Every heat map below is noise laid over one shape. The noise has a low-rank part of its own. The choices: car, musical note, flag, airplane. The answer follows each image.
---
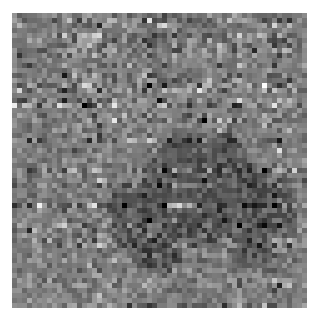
car
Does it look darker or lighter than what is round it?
darker
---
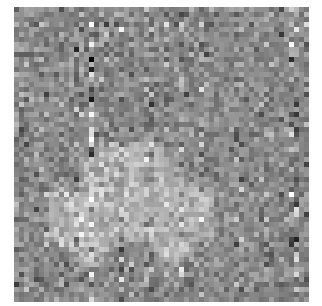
car
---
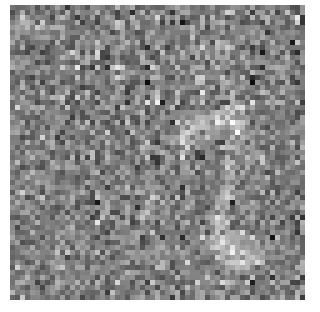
musical note
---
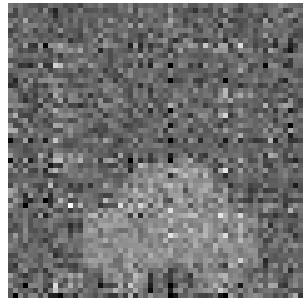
car
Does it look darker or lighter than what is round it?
lighter
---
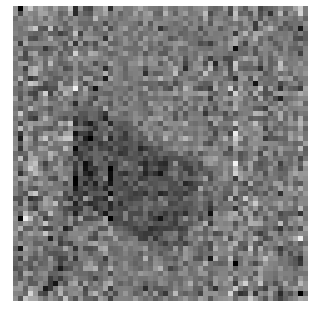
flag
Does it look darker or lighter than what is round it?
darker
